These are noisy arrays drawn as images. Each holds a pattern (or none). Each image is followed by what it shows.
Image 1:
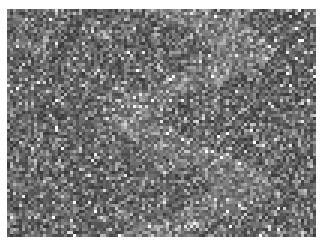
a wavy band
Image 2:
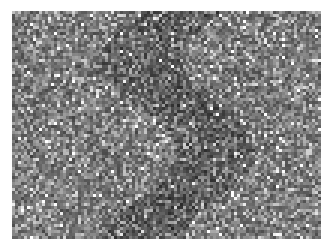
a wavy band
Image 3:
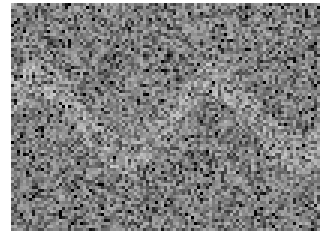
a wavy band
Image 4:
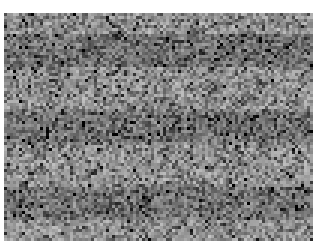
horizontal stripes
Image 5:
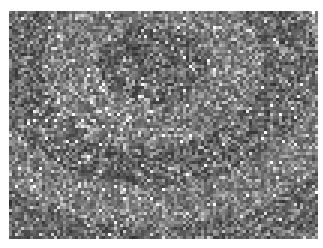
rings round one point
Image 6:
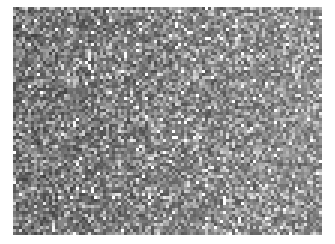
a smooth slope
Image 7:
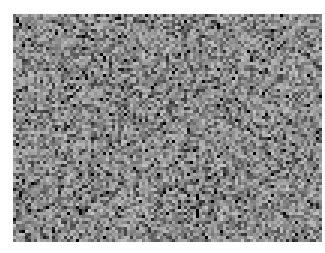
only noise
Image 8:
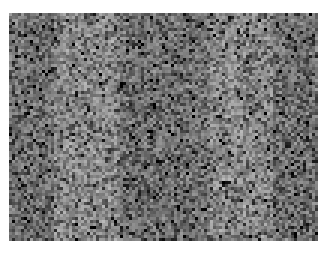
vertical stripes
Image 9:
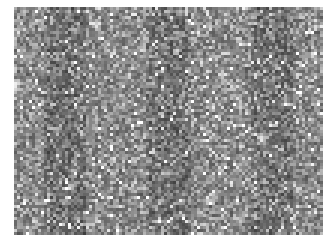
vertical stripes
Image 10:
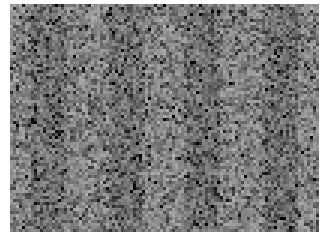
vertical stripes
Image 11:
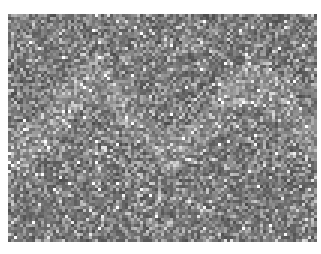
a wavy band
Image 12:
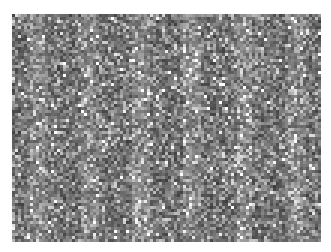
vertical stripes
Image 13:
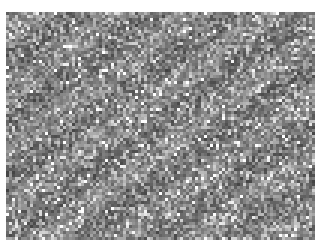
diagonal stripes
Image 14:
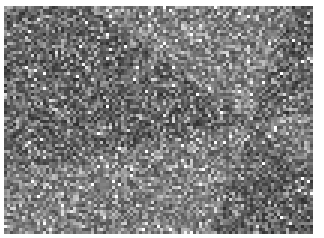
spokes from one point
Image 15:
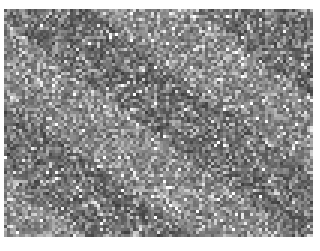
diagonal stripes
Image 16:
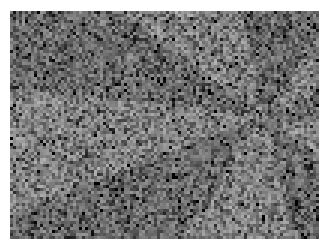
spokes from one point
